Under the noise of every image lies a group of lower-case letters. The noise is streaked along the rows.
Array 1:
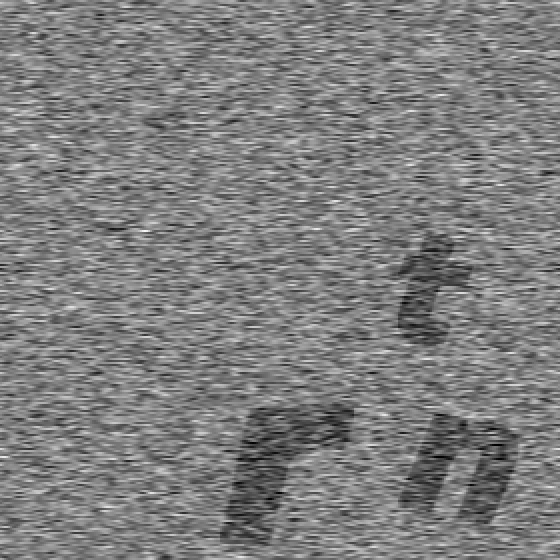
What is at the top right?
nothing
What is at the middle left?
nothing
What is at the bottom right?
n
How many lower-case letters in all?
3
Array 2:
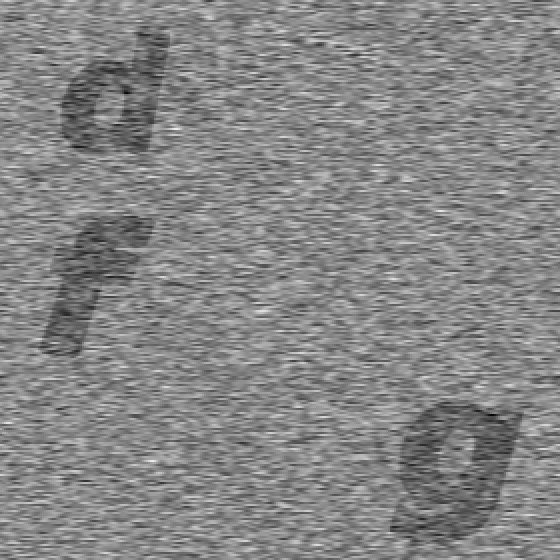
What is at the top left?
d
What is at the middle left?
f
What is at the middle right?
nothing
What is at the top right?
nothing
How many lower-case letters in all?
3
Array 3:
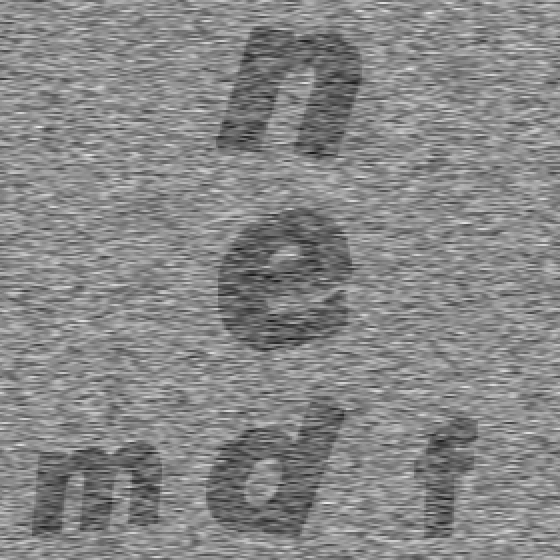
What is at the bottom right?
f
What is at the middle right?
nothing
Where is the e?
centre
